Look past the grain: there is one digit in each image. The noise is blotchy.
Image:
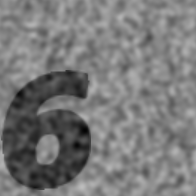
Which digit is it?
6
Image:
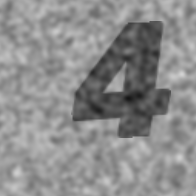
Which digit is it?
4
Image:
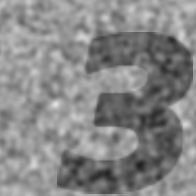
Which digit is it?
3
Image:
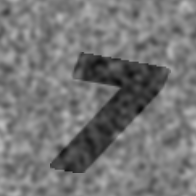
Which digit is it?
7
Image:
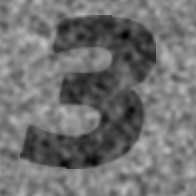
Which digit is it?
3
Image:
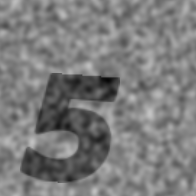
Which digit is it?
5
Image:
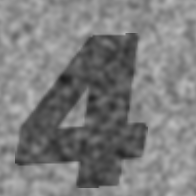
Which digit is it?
4
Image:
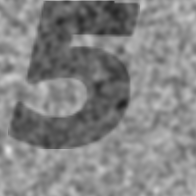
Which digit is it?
5
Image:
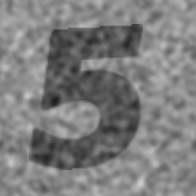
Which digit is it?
5
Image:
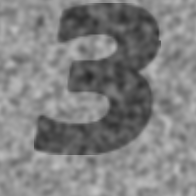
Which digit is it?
3
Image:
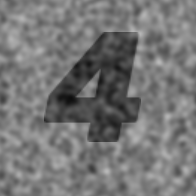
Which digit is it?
4
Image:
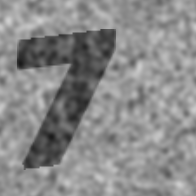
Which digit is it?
7
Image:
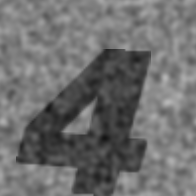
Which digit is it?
4
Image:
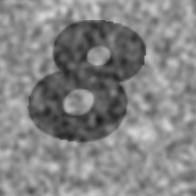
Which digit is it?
8
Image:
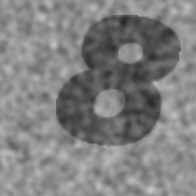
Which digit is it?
8
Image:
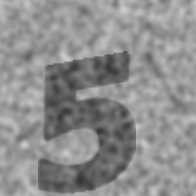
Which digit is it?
5
